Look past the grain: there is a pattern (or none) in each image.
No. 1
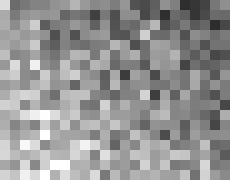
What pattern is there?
a smooth slope
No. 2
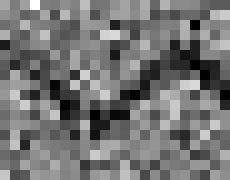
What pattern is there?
a wavy band
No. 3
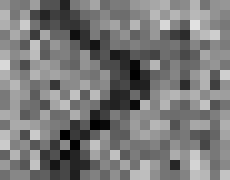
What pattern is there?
a wavy band
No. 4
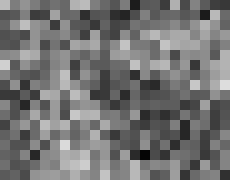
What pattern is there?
spokes from one point
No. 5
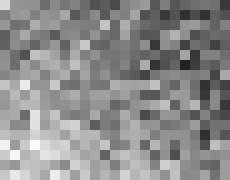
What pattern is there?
a smooth slope
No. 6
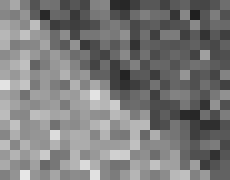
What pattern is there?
a sharp edge
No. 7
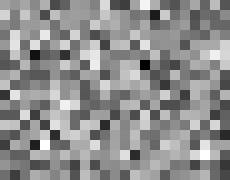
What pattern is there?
only noise
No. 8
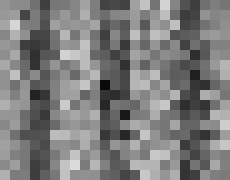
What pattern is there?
vertical stripes
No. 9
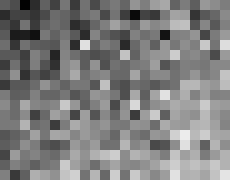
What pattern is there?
a smooth slope
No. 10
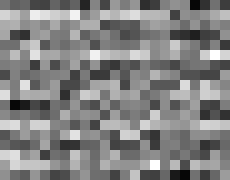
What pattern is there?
horizontal stripes
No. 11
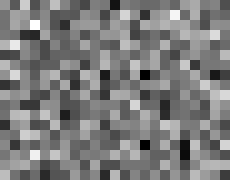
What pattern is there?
only noise
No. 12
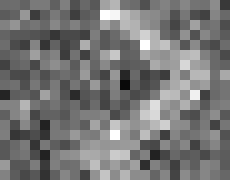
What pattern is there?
a wavy band
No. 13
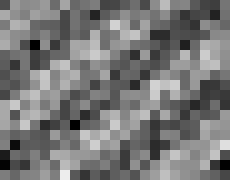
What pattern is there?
diagonal stripes
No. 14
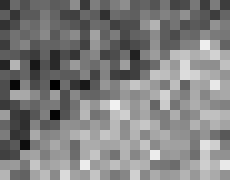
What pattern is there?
a sharp edge
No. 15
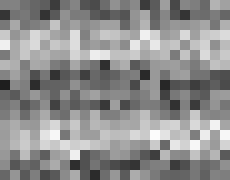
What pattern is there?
horizontal stripes
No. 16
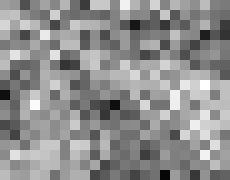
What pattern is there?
spokes from one point
